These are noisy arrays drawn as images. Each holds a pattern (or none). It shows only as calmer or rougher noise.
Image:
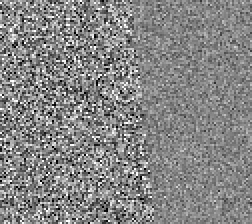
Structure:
a sharp edge
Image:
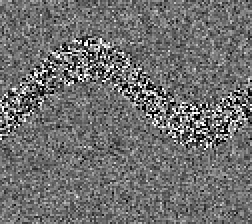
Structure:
a wavy band
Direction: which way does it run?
left to right
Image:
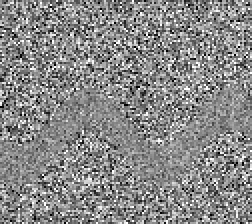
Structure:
a wavy band
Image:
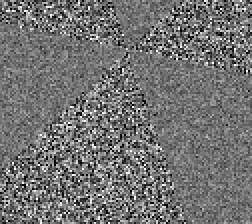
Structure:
spokes from one point
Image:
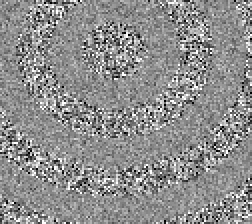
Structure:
rings round one point
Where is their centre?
top middle
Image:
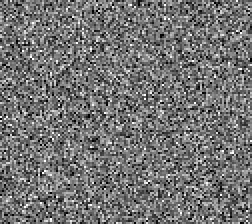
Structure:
only noise
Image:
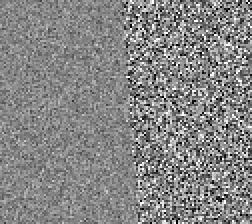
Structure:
a sharp edge
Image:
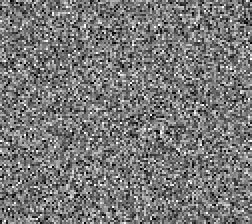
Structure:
only noise
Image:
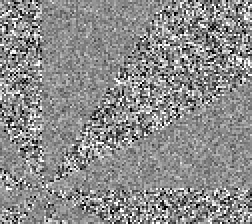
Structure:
spokes from one point
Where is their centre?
bottom left
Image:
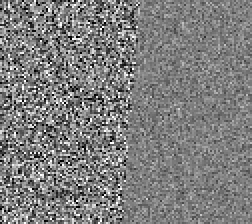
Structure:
a sharp edge
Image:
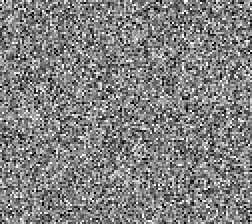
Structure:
only noise
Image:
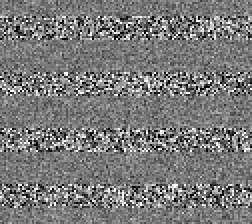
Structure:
horizontal stripes
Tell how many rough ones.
4
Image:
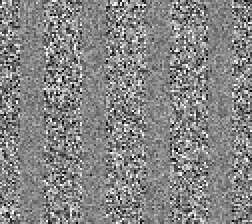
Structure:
vertical stripes
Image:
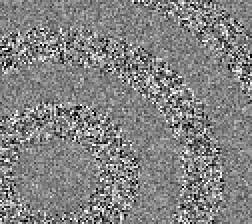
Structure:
rings round one point
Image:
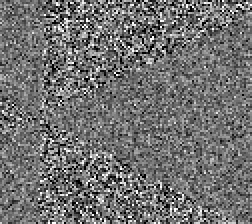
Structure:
spokes from one point
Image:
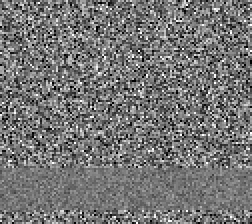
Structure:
one horizontal stripe
